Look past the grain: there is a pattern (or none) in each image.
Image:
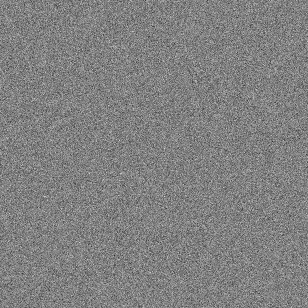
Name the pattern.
only noise
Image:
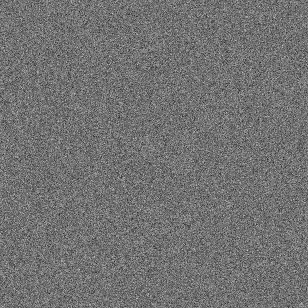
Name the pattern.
only noise
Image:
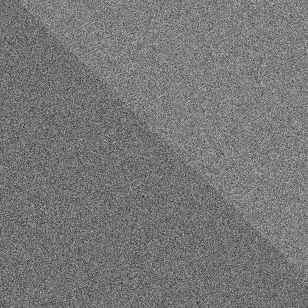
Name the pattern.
a sharp edge
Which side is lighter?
top right
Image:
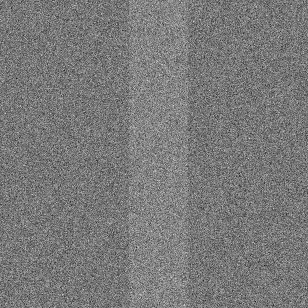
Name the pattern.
one vertical stripe
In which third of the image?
middle
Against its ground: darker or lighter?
lighter
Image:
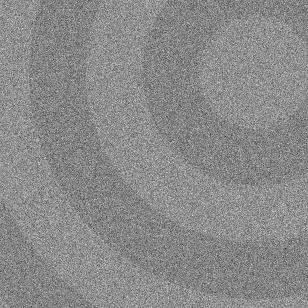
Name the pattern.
rings round one point
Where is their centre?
top right
